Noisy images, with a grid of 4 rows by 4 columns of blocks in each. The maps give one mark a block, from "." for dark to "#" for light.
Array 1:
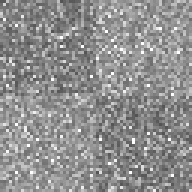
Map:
..##
..##
##..
##..
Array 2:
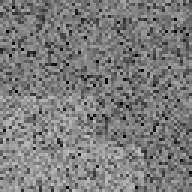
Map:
....
....
##..
###.
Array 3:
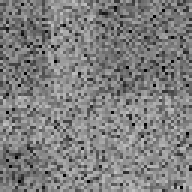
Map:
.#..
.#..
####
.###
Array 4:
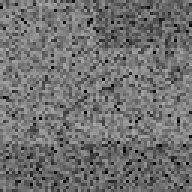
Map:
##..
####
####
....
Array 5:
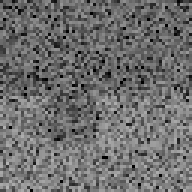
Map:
....
....
#.##
####
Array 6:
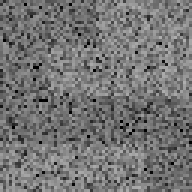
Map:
..##
.###
....
###.
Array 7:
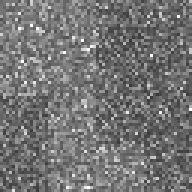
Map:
##..
##..
.#..
.##.
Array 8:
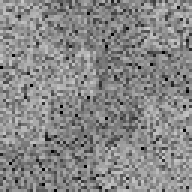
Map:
#..#
##..
#..#
..##
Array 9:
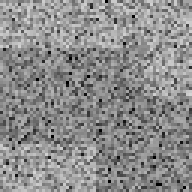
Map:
####
...#
....
##..
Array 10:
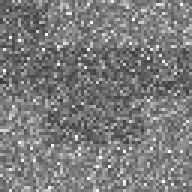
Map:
.###
....
#..#
####
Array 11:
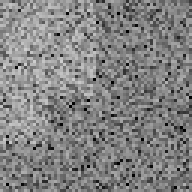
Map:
##..
##..
#...
....
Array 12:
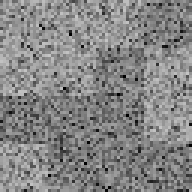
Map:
###.
##.#
...#
#...
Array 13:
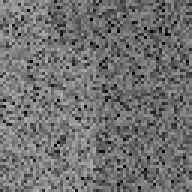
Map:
#...
##..
##..
##..
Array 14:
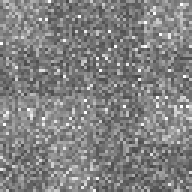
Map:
#..#
....
##.#
.#..
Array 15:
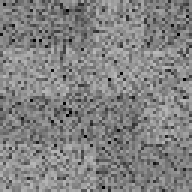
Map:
..#.
####
...#
##..
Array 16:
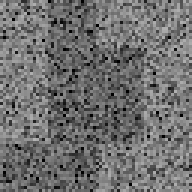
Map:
#.##
#..#
#..#
..##
